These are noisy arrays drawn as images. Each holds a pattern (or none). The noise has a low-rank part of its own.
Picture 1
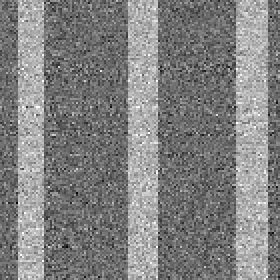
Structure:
bands of columns
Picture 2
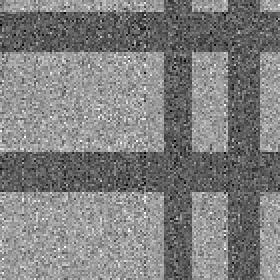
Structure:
bands of rows crossing bands of columns
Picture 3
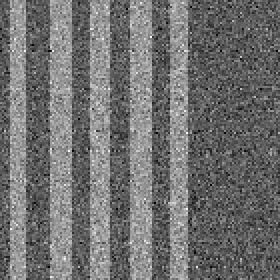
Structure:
bands of columns
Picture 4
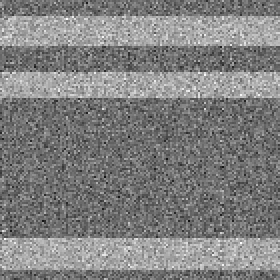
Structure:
bands of rows
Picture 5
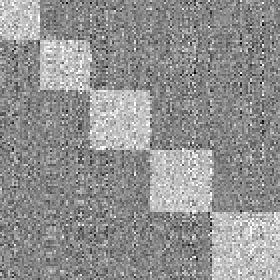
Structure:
blocks along the diagonal
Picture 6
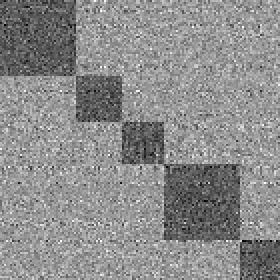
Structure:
blocks along the diagonal
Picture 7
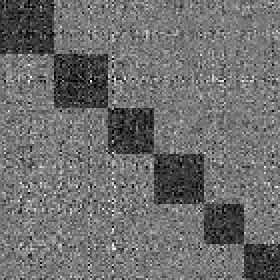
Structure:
blocks along the diagonal
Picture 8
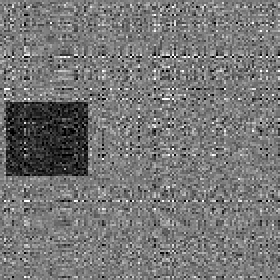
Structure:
one block
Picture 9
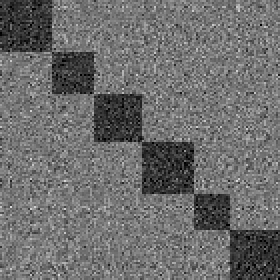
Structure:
blocks along the diagonal
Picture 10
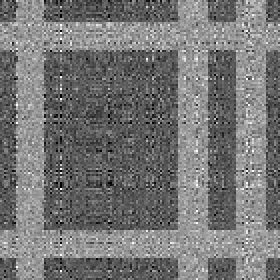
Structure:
bands of rows crossing bands of columns
